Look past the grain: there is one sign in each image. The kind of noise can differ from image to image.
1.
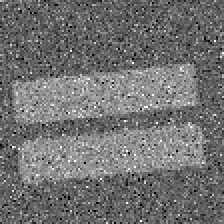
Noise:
heavy tails
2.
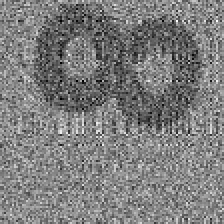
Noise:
low rank plus noise
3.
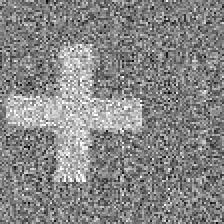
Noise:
low rank plus noise
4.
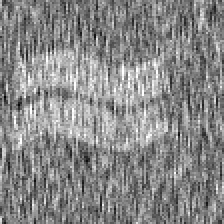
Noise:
streaked along the columns
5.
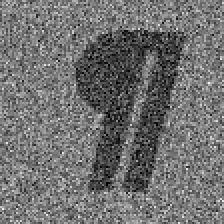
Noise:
independent entries
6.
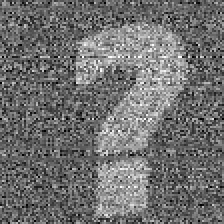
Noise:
rows of uneven size
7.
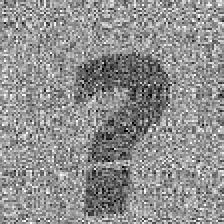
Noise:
low rank plus noise
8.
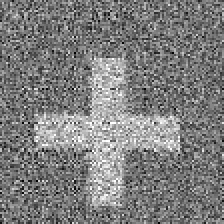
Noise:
low rank plus noise
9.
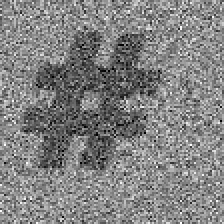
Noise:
low rank plus noise
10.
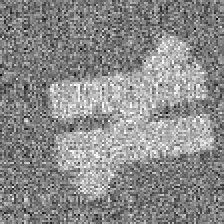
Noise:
low rank plus noise
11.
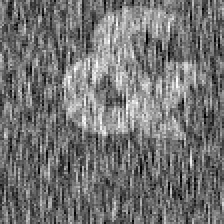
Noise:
streaked along the columns
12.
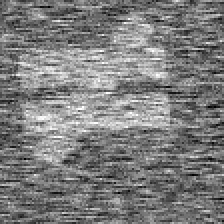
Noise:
streaked along the rows
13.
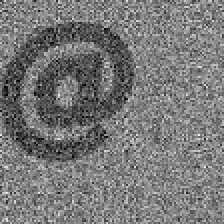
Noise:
low rank plus noise
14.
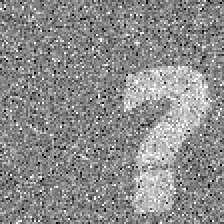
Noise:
heavy tails
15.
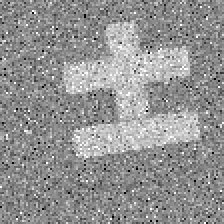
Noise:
heavy tails
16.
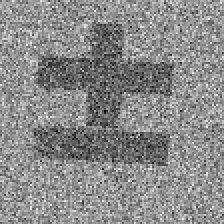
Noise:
independent entries
